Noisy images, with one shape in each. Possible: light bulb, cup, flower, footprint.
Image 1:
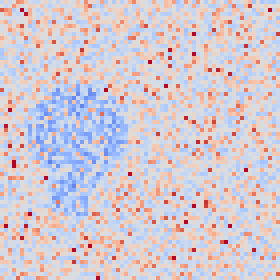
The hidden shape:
light bulb
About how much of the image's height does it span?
half
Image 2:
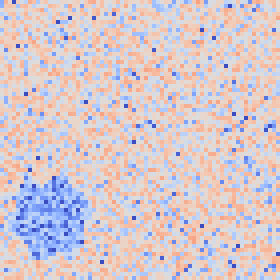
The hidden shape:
flower
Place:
bottom left
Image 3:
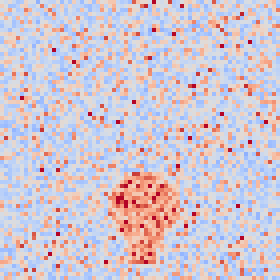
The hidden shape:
light bulb
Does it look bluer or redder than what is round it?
redder
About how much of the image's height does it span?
a third
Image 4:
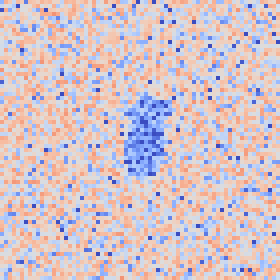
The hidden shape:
footprint
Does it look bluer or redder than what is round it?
bluer
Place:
centre
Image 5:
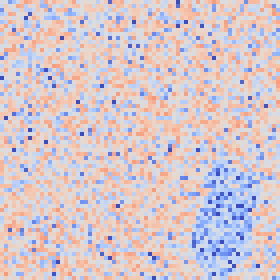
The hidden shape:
footprint
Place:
bottom right
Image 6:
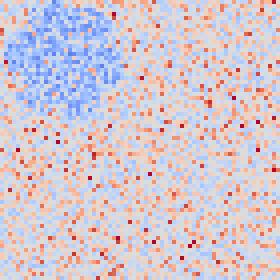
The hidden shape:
flower
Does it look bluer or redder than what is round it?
bluer
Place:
top left
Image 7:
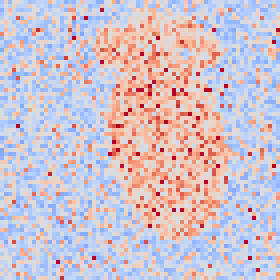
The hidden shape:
footprint
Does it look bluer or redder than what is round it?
redder
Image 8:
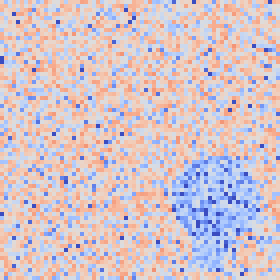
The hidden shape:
light bulb
